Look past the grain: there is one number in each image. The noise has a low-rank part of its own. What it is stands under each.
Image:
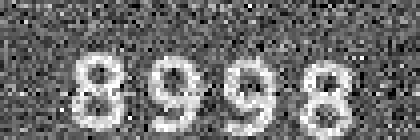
8998
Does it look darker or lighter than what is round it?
lighter
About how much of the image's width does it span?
two thirds
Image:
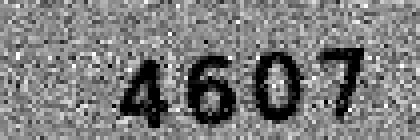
4607
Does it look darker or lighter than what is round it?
darker
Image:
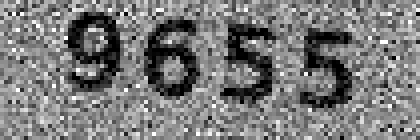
9655
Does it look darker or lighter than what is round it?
darker
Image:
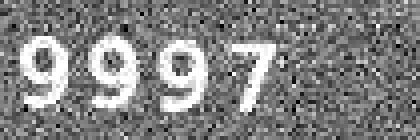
9997
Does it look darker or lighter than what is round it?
lighter
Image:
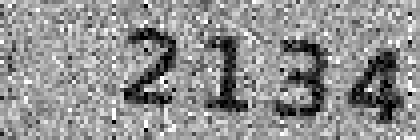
2134
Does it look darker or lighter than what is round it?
darker
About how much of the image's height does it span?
two thirds
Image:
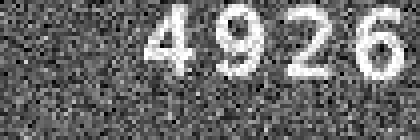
4926
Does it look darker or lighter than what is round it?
lighter
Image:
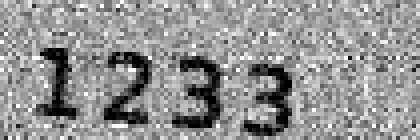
1233
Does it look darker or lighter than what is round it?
darker
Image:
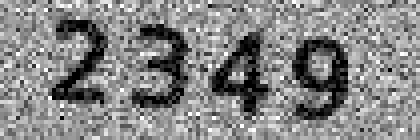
2349
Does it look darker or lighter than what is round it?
darker
